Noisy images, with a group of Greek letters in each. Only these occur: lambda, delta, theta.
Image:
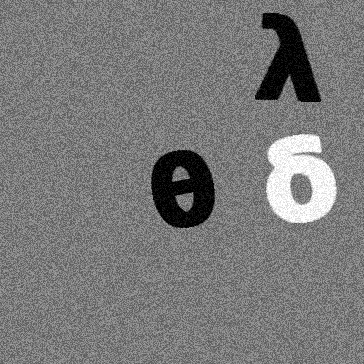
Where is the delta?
middle right
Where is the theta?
centre
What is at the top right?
lambda
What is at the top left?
nothing
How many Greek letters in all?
3
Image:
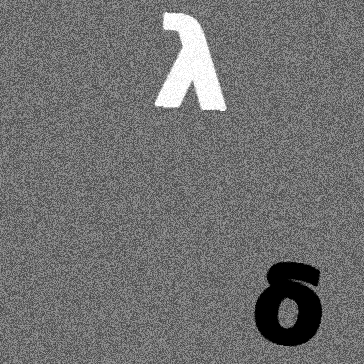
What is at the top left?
nothing
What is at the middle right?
nothing
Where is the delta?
bottom right
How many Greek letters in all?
2
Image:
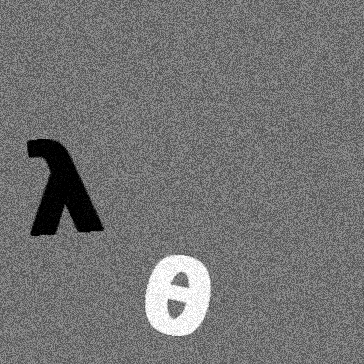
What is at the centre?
nothing
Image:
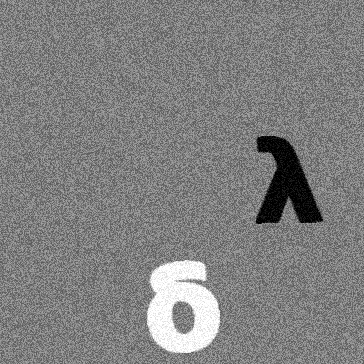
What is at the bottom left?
nothing
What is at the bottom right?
nothing
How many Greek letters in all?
2
